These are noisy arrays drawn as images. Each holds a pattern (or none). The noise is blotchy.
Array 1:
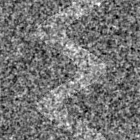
a wavy band
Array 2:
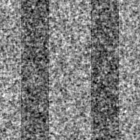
vertical stripes
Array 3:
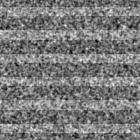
horizontal stripes
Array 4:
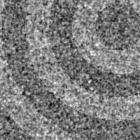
rings round one point
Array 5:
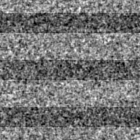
horizontal stripes
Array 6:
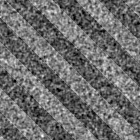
diagonal stripes
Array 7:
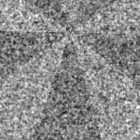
spokes from one point
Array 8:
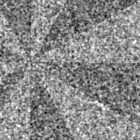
spokes from one point
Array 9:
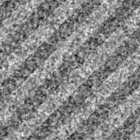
diagonal stripes
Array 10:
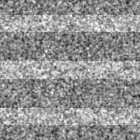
horizontal stripes
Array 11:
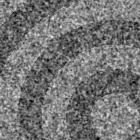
rings round one point
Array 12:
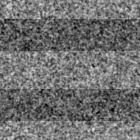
horizontal stripes
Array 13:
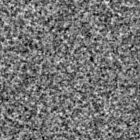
only noise
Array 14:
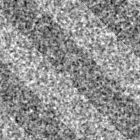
diagonal stripes
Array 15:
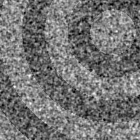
rings round one point
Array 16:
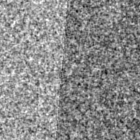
a sharp edge
